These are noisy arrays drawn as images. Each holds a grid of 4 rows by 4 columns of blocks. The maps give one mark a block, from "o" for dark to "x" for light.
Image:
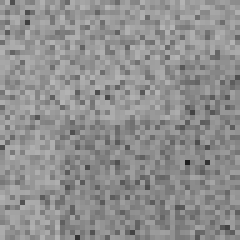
x x x x
x x x o
x o o o
x o o o
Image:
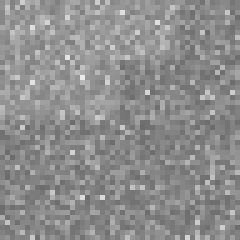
x x x o
x x o o
o o o o
o o o o
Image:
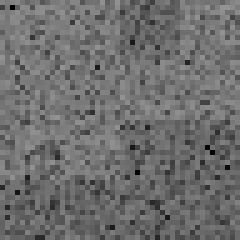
x x o x
x x x x
x x o o
o o o o
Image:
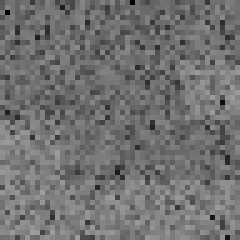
o o o o
o o o x
x o o o
x x x x
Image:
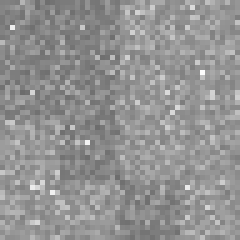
o o x x
o o x x
x o x x
x x o x
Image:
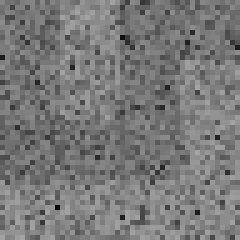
o x o o
o x o x
o o o x
x x x x
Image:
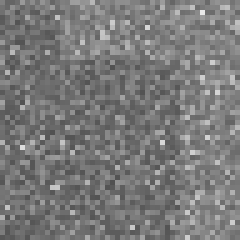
o x x x
o o o x
o o o x
o o o x
